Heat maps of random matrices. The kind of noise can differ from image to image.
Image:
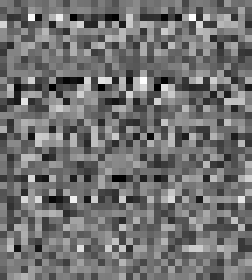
rows of uneven size
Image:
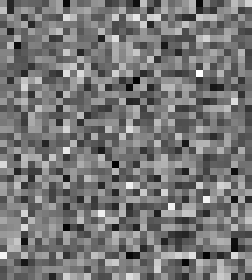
low rank plus noise
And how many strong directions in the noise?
one
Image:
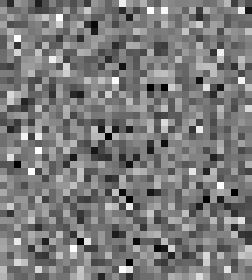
heavy tails
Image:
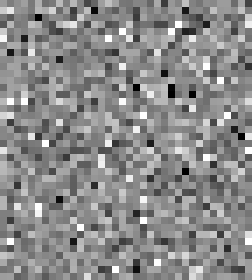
heavy tails
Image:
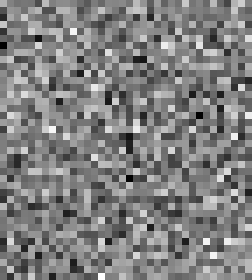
independent entries
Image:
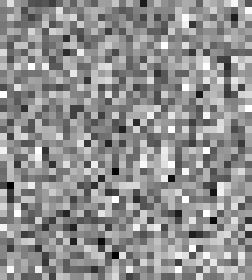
independent entries
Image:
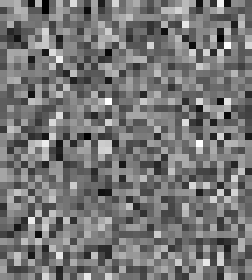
low rank plus noise
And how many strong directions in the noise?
one
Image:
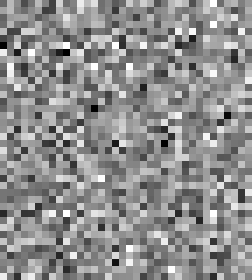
low rank plus noise
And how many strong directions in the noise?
two
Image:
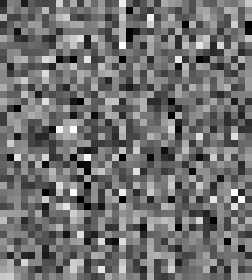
low rank plus noise
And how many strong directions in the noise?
one
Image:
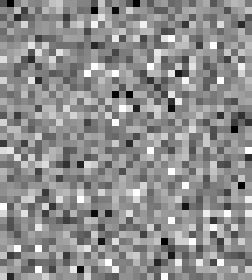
heavy tails
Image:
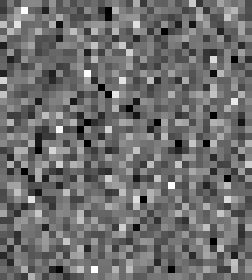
heavy tails
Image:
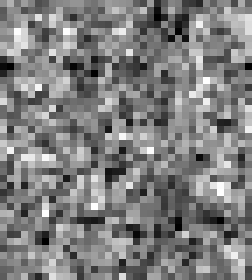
blotchy
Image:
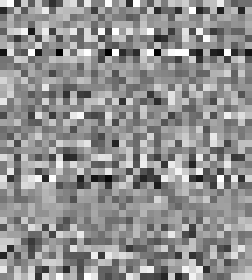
rows of uneven size
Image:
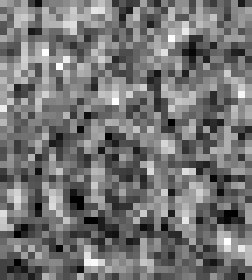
blotchy
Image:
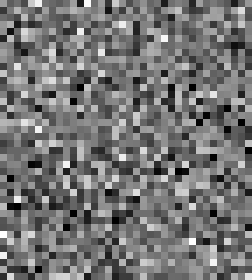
independent entries
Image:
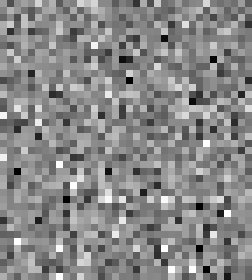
heavy tails
